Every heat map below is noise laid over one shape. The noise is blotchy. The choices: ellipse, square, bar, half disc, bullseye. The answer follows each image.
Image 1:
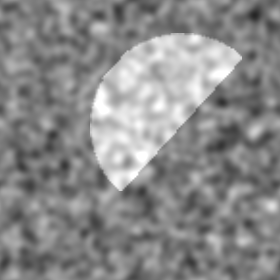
light half disc
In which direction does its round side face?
up and left
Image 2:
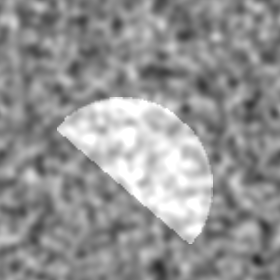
light half disc
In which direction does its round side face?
up and right
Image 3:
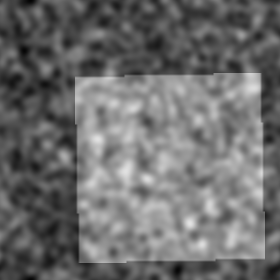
light square
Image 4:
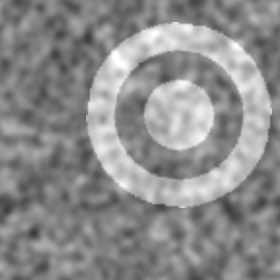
light bullseye
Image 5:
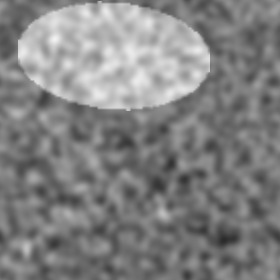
light ellipse
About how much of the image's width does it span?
two thirds
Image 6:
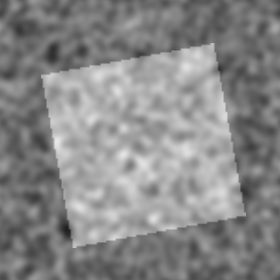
light square
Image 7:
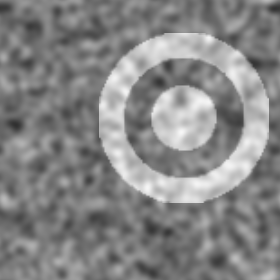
light bullseye
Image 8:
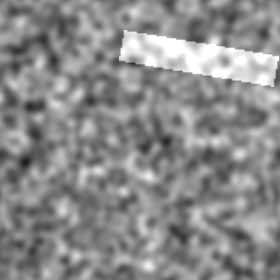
light bar
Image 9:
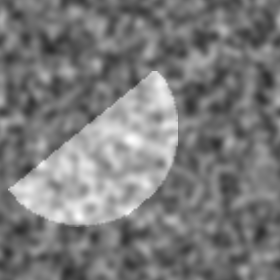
light half disc
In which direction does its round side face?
down and right
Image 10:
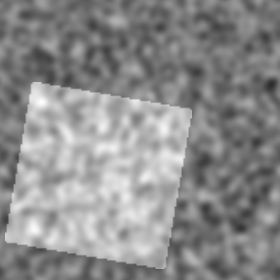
light square
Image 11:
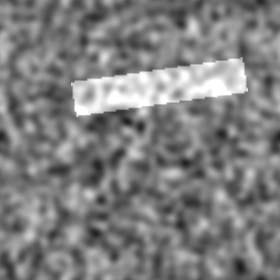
light bar
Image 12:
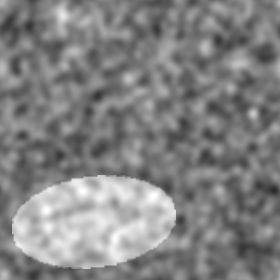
light ellipse
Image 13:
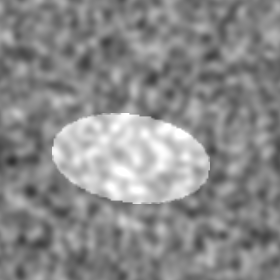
light ellipse
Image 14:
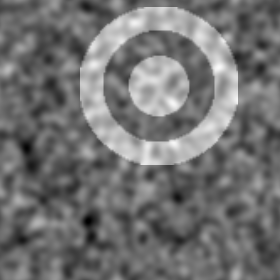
light bullseye
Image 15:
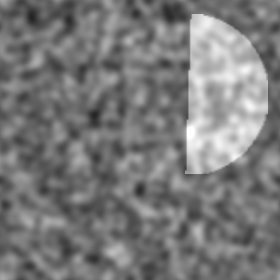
light half disc
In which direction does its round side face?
right
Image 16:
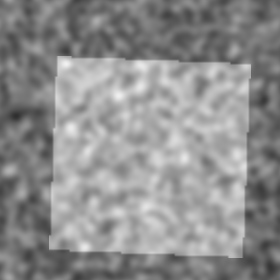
light square
